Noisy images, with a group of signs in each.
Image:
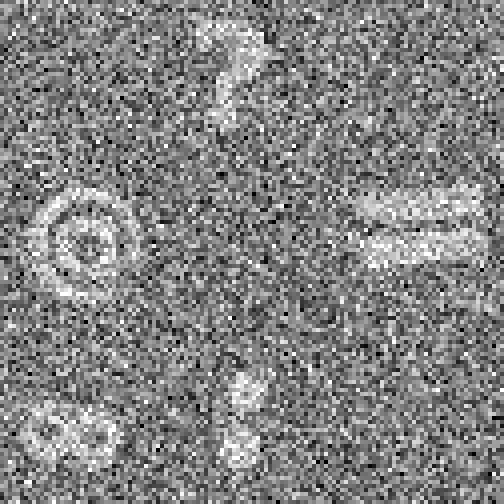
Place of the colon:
bottom middle
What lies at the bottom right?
nothing
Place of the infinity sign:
bottom left
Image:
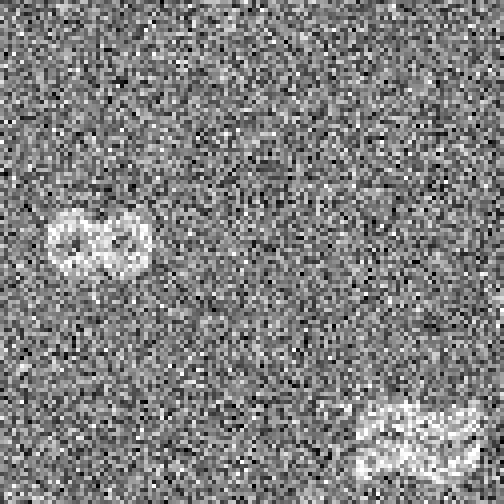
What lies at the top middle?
nothing
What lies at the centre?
nothing
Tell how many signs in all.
2
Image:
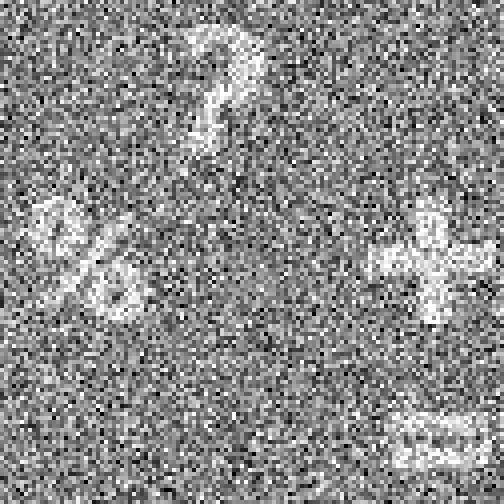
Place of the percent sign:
middle left
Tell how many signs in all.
4
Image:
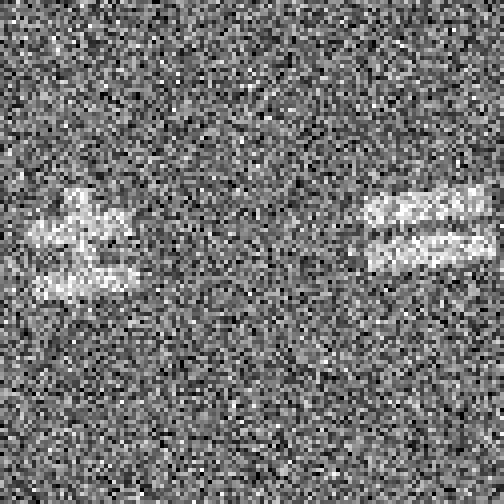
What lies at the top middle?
nothing
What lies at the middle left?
plus-minus sign
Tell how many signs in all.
2
